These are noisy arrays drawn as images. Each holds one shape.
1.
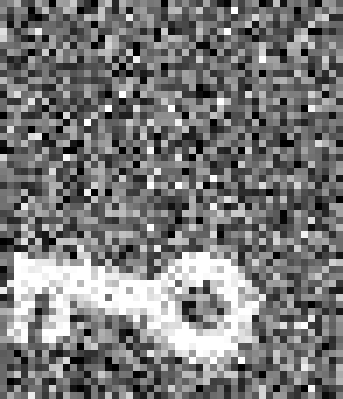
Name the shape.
key
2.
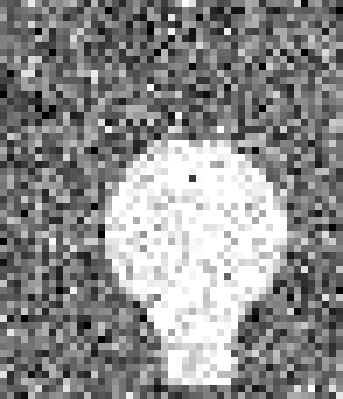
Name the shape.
light bulb
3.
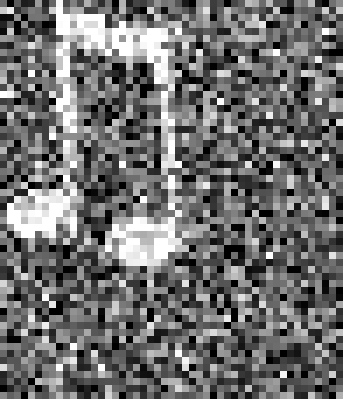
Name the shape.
pair of musical notes
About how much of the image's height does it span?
two thirds
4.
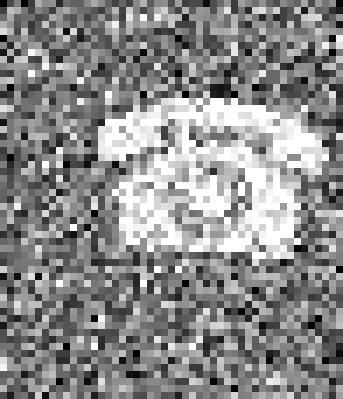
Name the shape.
telephone
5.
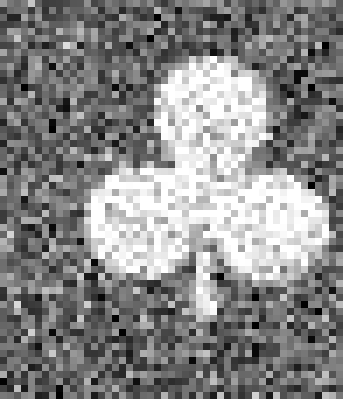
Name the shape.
club
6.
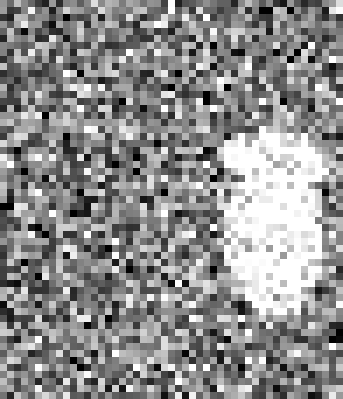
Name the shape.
footprint
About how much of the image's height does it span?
half
